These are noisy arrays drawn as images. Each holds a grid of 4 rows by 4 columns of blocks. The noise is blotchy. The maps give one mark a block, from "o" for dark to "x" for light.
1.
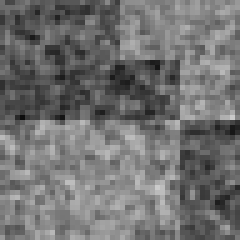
o o x x
o o o x
x x x o
x x x o
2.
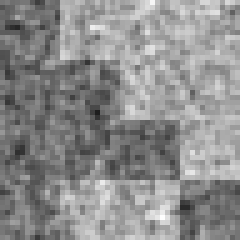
o x x x
o o x x
o o o x
o x x o
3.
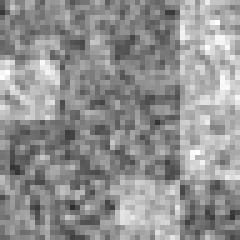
o o o x
x o o x
o o o x
o o x o
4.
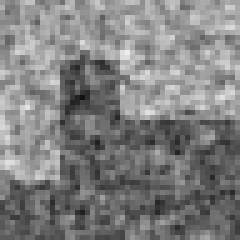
x x x x
x o x x
x o o o
o o o o
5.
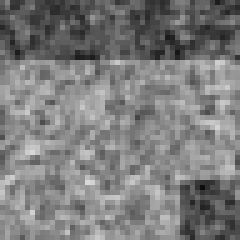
o o o o
x x x x
x x x x
x x x o
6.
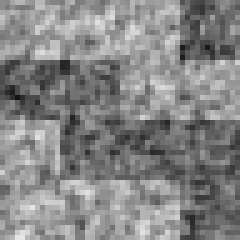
x x x o
o o x x
x o o o
x x x o
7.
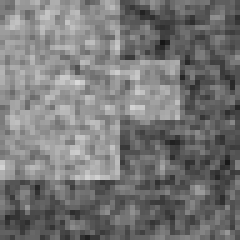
x x o o
x x x o
x x o o
o o o o
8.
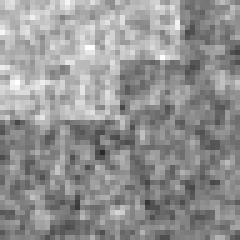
x x x o
x x o o
o o o o
o o o o
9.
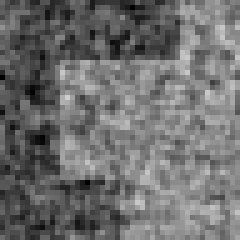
o o o x
o x x x
o x x x
o o x x
